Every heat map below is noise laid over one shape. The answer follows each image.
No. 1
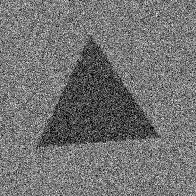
triangle
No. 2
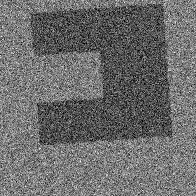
square with a notch
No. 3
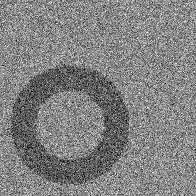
ring
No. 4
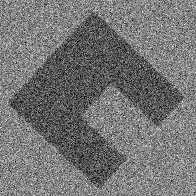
square with a notch
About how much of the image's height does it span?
nearly all
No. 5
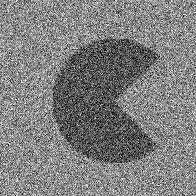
disc with a wedge cut out
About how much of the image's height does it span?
two thirds
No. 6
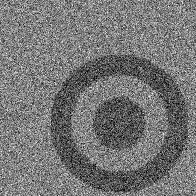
bullseye
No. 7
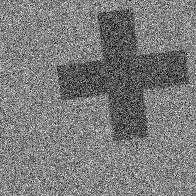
cross
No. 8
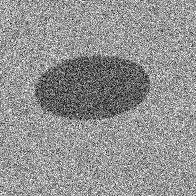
ellipse
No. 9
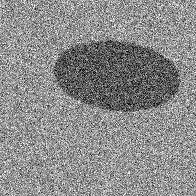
ellipse
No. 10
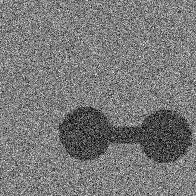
dumbbell
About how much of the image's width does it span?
two thirds
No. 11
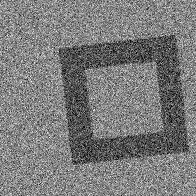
square frame
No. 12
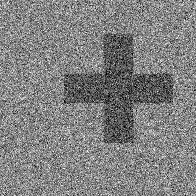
cross
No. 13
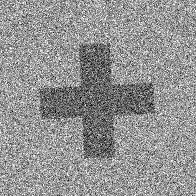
cross
